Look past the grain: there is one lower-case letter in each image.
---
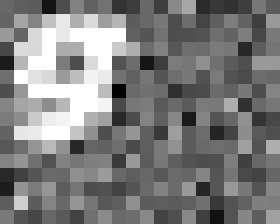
g
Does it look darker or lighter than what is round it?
lighter
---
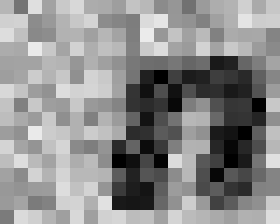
n
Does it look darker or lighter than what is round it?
darker
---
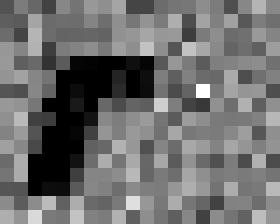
r
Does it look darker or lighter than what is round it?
darker
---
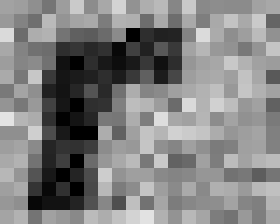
r
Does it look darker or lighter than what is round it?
darker
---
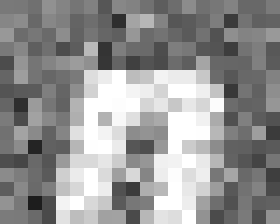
n
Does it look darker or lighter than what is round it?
lighter
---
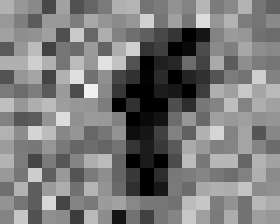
f
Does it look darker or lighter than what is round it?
darker
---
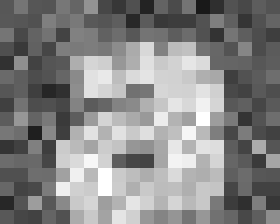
a
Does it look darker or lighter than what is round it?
lighter
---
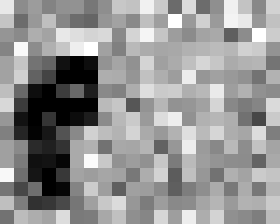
f
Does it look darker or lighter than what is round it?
darker
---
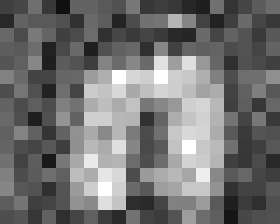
n
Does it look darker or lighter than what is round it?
lighter
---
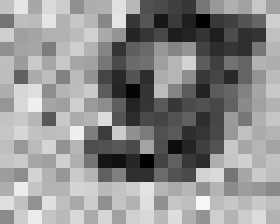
g
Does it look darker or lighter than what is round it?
darker
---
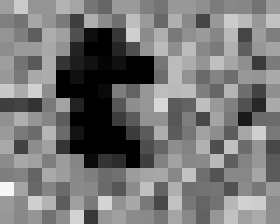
t
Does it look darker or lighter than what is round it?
darker
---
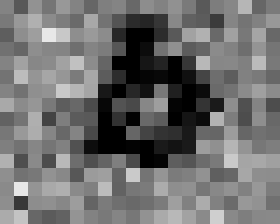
b
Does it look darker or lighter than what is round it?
darker
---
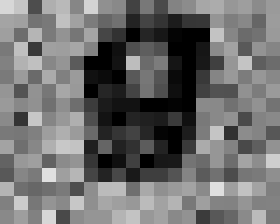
g
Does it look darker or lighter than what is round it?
darker
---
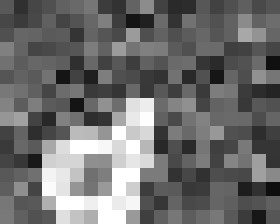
d
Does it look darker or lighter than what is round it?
lighter
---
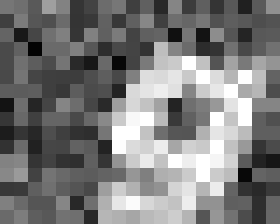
g
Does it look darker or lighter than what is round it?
lighter
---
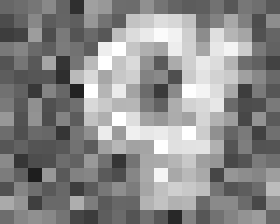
q
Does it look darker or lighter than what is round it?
lighter
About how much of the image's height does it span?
nearly all
